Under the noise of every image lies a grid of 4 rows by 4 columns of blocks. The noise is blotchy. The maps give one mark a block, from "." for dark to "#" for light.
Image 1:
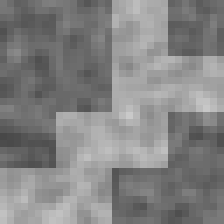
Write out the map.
. . # .
. . # #
. # # .
# # . .
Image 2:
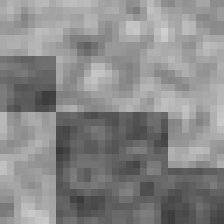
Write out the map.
# # # #
. # # #
# . . #
# . . .
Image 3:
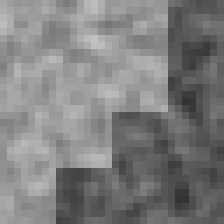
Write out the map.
# # # .
# # # .
# # . .
# . . .
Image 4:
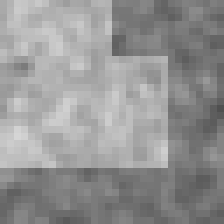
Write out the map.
# # . .
# # # .
# # # .
. . . .
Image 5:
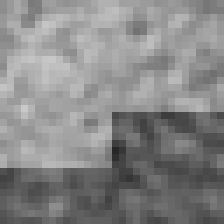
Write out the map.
# # # #
# # # #
# # . .
. . . .
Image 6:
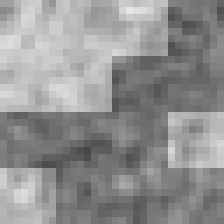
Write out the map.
# # # .
# # . .
. . . #
# . . .
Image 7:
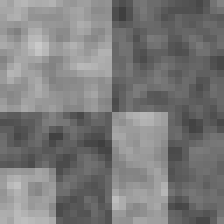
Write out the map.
# # . .
# # . .
. . # .
# . # .
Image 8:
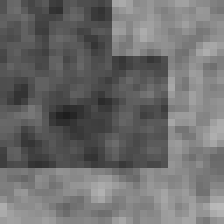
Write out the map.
. . # #
. . . #
. . . #
# # # #
